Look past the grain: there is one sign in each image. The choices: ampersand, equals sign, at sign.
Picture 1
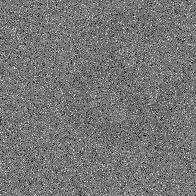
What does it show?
dark ampersand
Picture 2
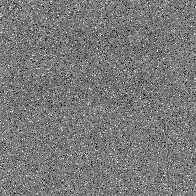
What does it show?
dark equals sign
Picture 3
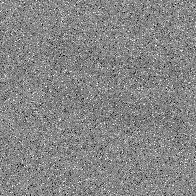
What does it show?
dark equals sign
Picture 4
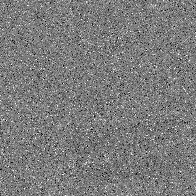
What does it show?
dark equals sign
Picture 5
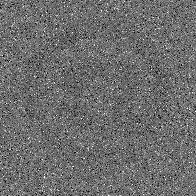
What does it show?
dark at sign
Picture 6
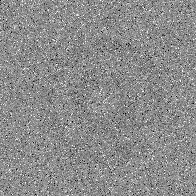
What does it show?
dark at sign
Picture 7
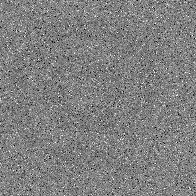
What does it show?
dark at sign
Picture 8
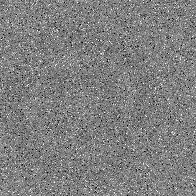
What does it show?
dark at sign
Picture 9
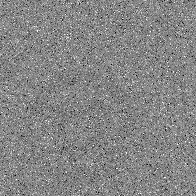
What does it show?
dark at sign
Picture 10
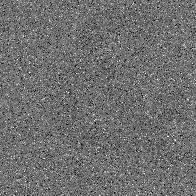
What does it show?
dark ampersand
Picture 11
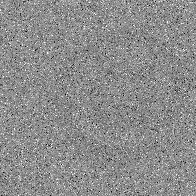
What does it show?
dark at sign
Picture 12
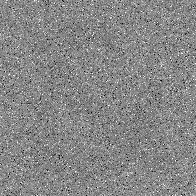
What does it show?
dark ampersand
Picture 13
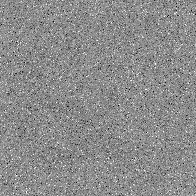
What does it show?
dark ampersand
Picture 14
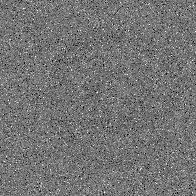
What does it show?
dark at sign
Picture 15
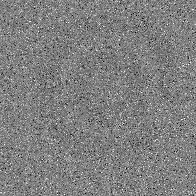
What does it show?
dark at sign
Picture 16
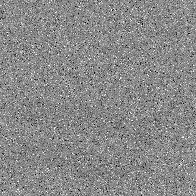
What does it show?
dark equals sign
